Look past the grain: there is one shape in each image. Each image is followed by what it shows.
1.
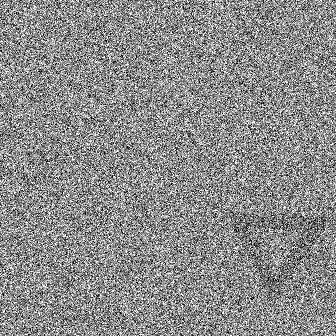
triangle frame
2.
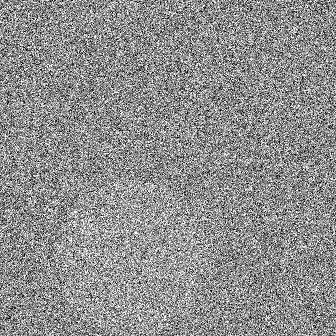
disc
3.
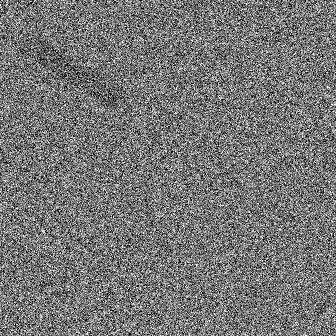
bar
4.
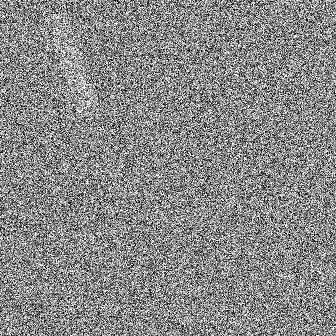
bar
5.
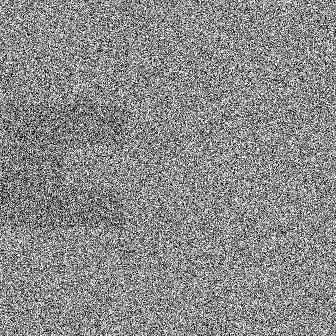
square with a notch
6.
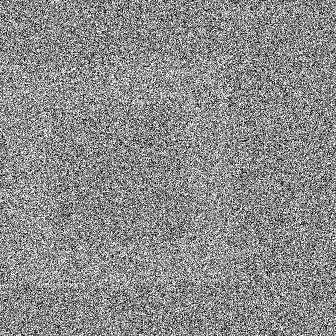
square frame
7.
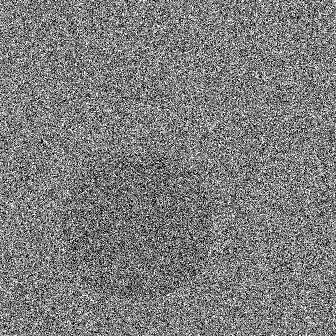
disc
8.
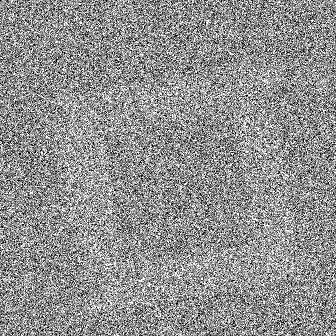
square frame
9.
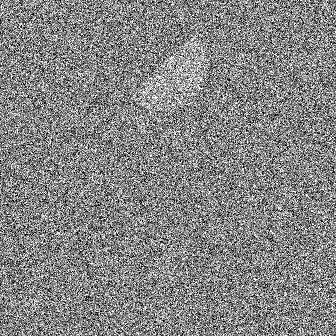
half disc
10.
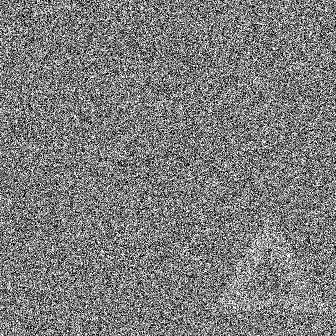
triangle frame
